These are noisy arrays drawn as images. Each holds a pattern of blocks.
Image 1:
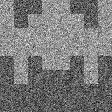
left and right mirror each other
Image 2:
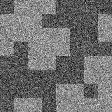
mirrored about the diagonal from the top left
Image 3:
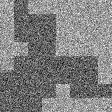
mirrored about the diagonal from the bottom left
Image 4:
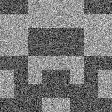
left and right mirror each other
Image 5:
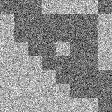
mirrored about the diagonal from the bottom left
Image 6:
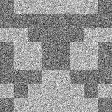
left and right mirror each other
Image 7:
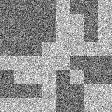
mirrored about the diagonal from the top left
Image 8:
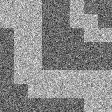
mirrored about the diagonal from the bottom left
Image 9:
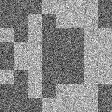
top and bottom mirror each other
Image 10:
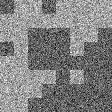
mirrored about the diagonal from the top left
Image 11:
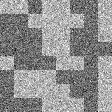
no symmetry
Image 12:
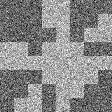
mirrored about the diagonal from the top left
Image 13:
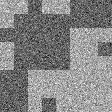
mirrored about the diagonal from the top left
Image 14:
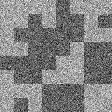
mirrored about the diagonal from the top left
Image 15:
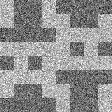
the same after a half turn
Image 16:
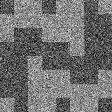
the same after a half turn
